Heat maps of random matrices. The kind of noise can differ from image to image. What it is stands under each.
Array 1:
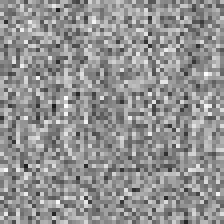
low rank plus noise
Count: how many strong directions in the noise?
three or four
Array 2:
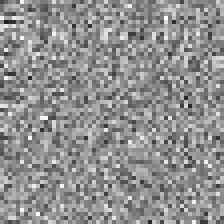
low rank plus noise
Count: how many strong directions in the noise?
two
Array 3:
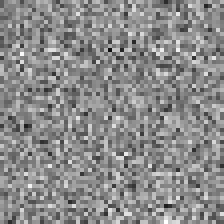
low rank plus noise
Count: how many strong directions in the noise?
five to eight
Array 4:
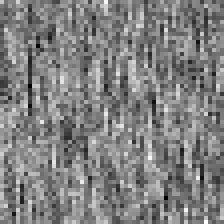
streaked along the columns
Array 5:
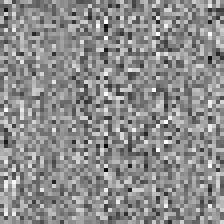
columns of uneven size
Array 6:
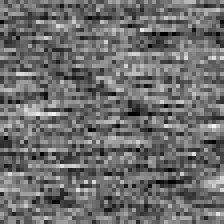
streaked along the rows
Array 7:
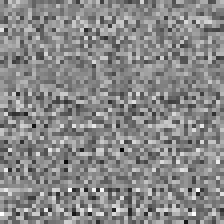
rows of uneven size
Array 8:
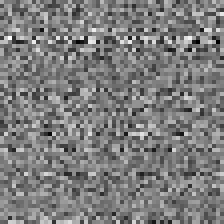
rows of uneven size
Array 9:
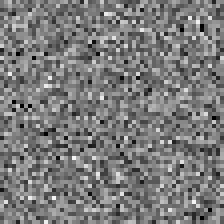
independent entries
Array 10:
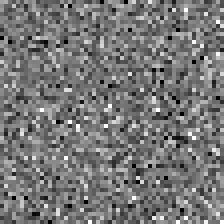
heavy tails
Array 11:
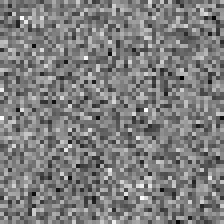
independent entries
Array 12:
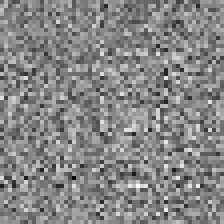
low rank plus noise
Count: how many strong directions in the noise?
three or four
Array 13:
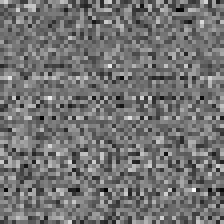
rows of uneven size
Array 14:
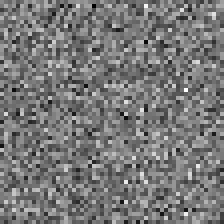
low rank plus noise
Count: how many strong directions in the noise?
five to eight
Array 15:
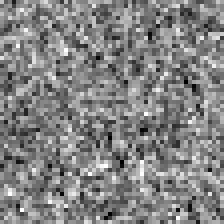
blotchy
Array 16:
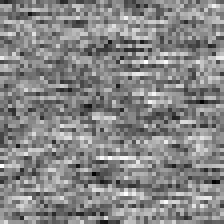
streaked along the rows
